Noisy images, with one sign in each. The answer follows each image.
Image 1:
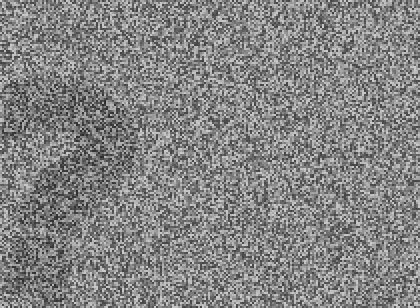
question mark
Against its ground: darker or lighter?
darker
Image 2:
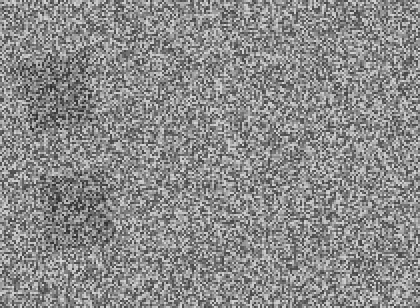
colon
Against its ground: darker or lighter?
darker
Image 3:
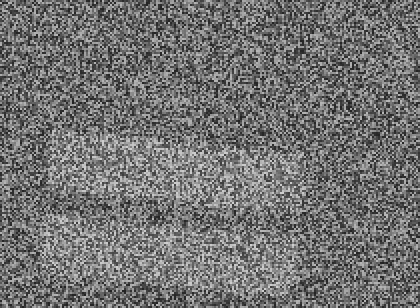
equals sign
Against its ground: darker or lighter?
lighter
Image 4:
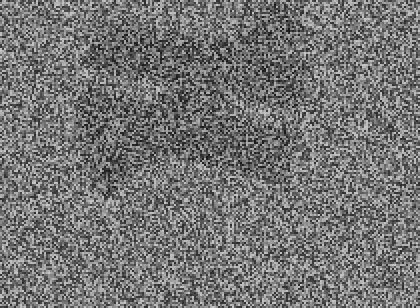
not-equal sign
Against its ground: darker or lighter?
darker
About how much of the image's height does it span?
two thirds
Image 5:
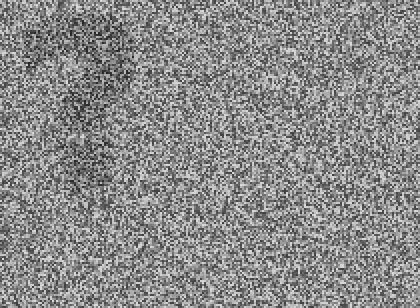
question mark
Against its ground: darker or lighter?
darker
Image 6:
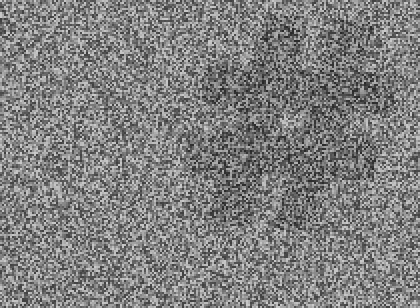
hash sign
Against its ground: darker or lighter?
darker
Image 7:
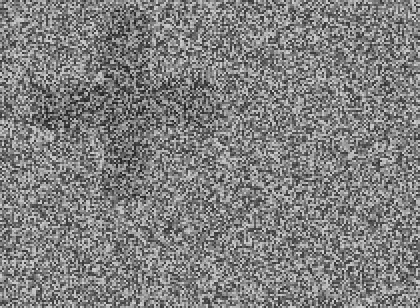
plus sign
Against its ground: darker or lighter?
darker
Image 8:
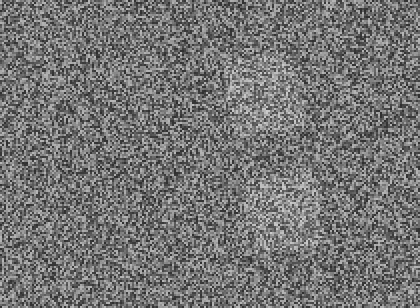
colon
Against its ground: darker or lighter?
lighter
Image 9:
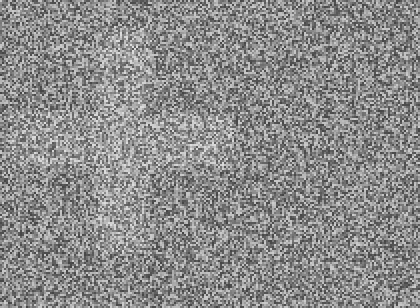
plus sign
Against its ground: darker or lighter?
lighter
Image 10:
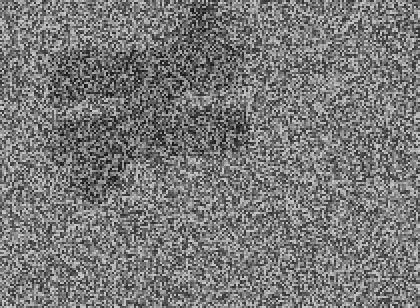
not-equal sign
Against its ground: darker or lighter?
darker
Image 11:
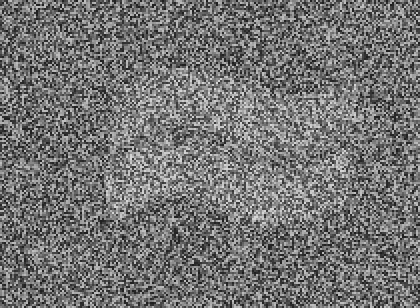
approximately sign
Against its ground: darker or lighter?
lighter
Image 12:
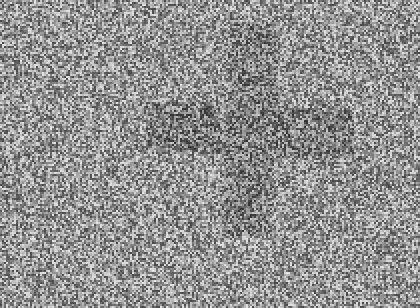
plus sign
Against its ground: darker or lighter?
darker
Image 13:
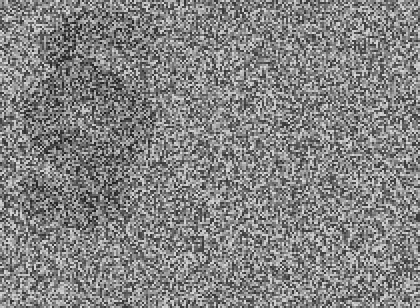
section sign
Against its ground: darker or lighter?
darker
